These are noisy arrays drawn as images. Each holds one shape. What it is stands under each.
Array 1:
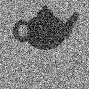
teapot
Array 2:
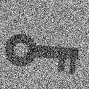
key
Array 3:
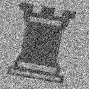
chess rook
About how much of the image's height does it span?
nearly all
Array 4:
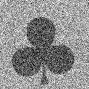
club
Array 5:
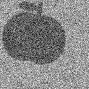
apple
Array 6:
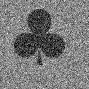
club
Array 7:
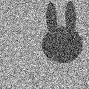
rabbit's head
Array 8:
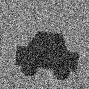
car
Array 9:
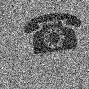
telephone
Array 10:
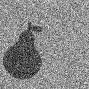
pear
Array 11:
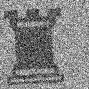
chess rook
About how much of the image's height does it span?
nearly all
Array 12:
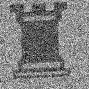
chess rook
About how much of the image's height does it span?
nearly all
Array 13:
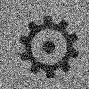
gear
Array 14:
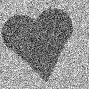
heart
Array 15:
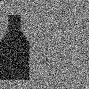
bottle
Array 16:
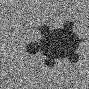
turtle
